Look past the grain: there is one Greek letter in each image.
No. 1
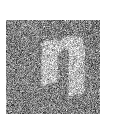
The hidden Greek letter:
eta
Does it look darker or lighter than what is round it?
lighter
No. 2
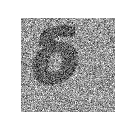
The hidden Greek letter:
delta
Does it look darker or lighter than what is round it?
darker
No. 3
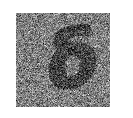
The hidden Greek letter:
delta
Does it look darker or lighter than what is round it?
darker
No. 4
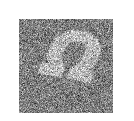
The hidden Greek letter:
omega
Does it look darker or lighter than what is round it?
lighter
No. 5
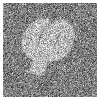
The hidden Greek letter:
phi
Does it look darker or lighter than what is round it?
lighter
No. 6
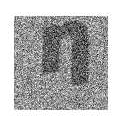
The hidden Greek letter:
eta
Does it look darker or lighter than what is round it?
darker
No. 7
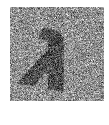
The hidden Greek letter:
lambda
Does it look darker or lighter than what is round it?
darker
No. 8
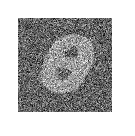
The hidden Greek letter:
theta
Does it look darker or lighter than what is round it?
lighter
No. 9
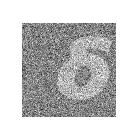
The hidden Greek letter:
delta
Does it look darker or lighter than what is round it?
lighter
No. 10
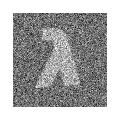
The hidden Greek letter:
lambda
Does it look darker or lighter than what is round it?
lighter
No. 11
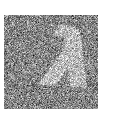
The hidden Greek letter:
lambda
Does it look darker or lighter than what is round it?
lighter
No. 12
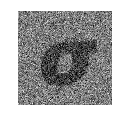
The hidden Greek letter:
sigma
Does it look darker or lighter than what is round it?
darker
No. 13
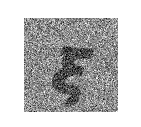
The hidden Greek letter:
xi
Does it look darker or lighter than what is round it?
darker
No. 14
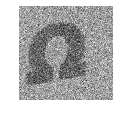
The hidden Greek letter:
omega
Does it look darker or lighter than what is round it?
darker
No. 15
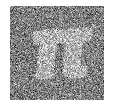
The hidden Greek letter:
pi
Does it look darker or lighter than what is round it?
lighter
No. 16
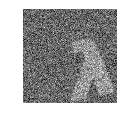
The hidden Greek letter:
lambda
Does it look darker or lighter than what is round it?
lighter
